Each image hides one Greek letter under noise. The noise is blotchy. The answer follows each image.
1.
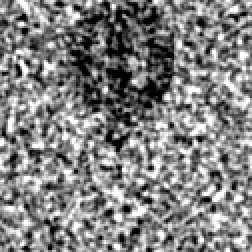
dark phi
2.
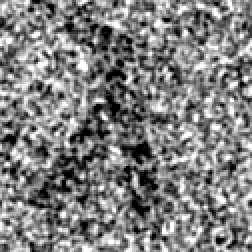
dark lambda
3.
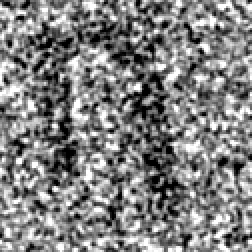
dark eta
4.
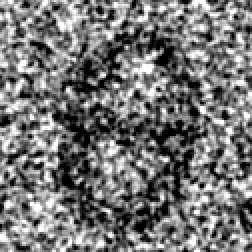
dark theta
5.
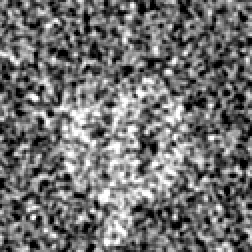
light phi
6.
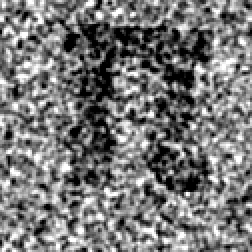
dark pi
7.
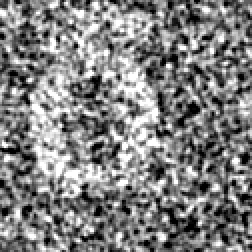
light delta
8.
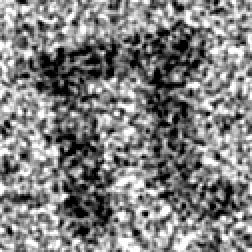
dark pi
